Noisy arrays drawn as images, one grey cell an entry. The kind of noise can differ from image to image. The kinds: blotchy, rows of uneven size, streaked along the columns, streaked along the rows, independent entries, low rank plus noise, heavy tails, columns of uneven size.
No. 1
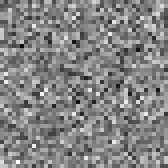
independent entries
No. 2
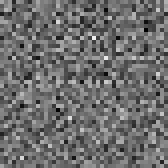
low rank plus noise
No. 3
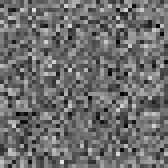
low rank plus noise
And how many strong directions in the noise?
two
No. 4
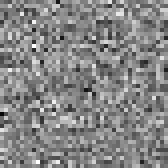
low rank plus noise
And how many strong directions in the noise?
two
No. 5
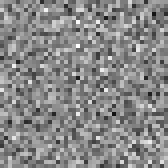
independent entries
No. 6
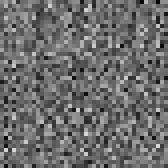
low rank plus noise
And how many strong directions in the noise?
three or four
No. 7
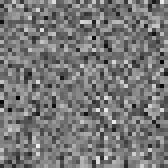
low rank plus noise
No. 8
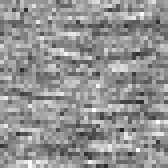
streaked along the rows
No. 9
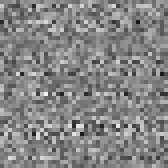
rows of uneven size
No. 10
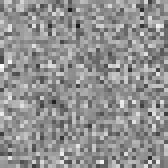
low rank plus noise
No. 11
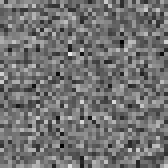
low rank plus noise
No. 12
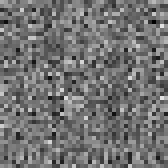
low rank plus noise
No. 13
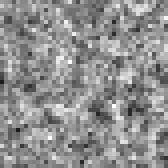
blotchy
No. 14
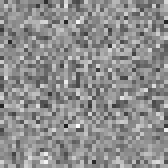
low rank plus noise
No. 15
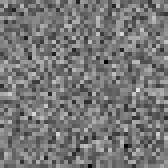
independent entries
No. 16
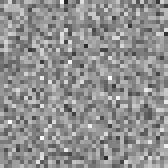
independent entries
